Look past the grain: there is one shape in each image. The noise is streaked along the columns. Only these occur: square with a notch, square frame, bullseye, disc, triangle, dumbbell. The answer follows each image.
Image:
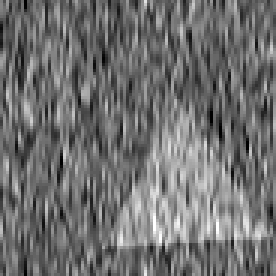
triangle
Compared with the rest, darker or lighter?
lighter
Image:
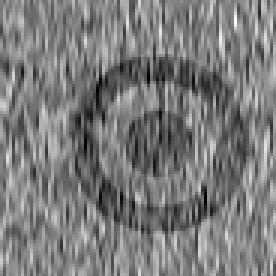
bullseye
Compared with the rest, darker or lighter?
darker
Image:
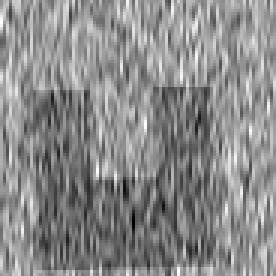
square with a notch
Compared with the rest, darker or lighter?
darker
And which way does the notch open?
up
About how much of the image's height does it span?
two thirds
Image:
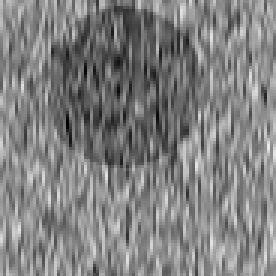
disc
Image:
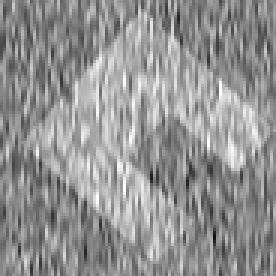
square with a notch
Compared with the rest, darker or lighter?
lighter
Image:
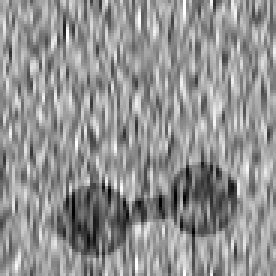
dumbbell
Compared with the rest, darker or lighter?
darker
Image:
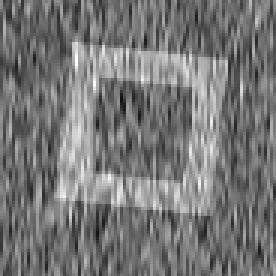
square frame
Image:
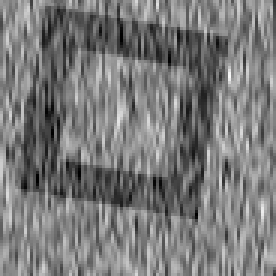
square frame
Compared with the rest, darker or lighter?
darker
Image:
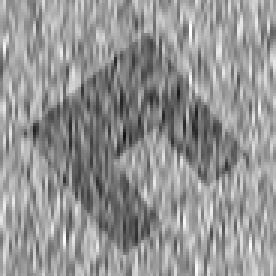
square with a notch
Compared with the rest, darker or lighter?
darker
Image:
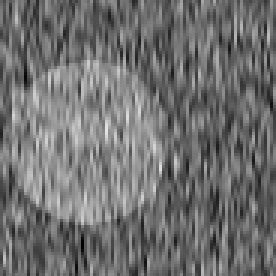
disc
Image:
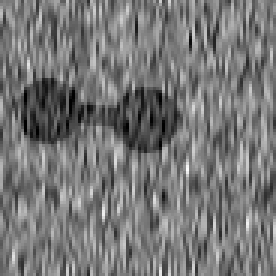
dumbbell
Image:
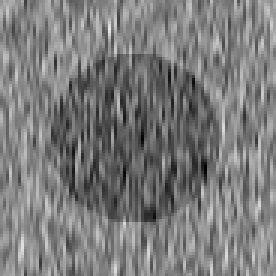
disc
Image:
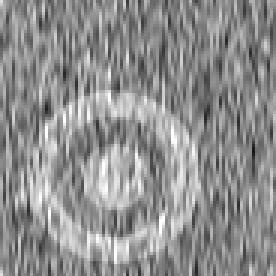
bullseye
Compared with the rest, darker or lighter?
lighter
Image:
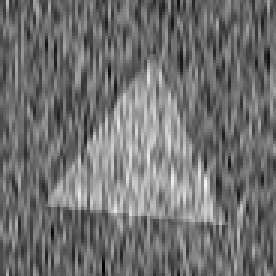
triangle
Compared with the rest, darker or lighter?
lighter
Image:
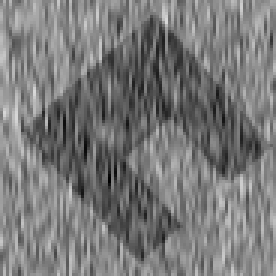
square with a notch
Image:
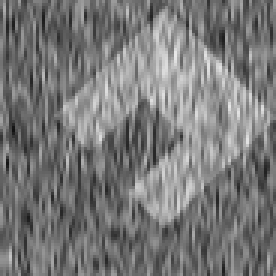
square with a notch
